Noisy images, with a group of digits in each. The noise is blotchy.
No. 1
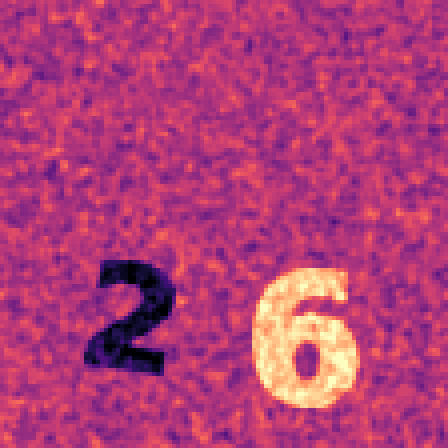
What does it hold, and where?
bottom left: dark 2; bottom right: light 6
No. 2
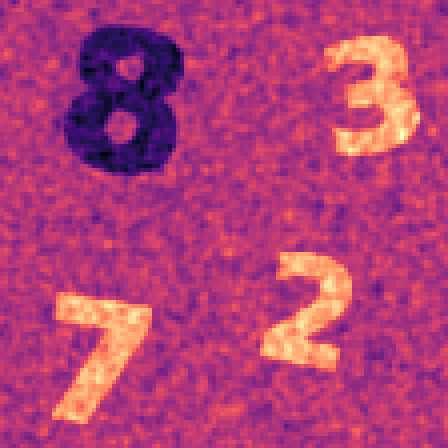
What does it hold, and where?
top left: dark 8; top right: light 3; bottom left: light 7; bottom right: light 2
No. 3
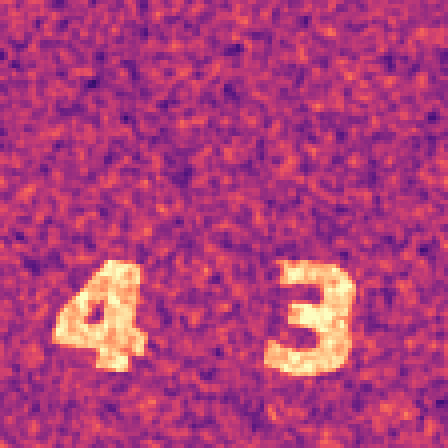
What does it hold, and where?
bottom left: light 4; bottom right: light 3
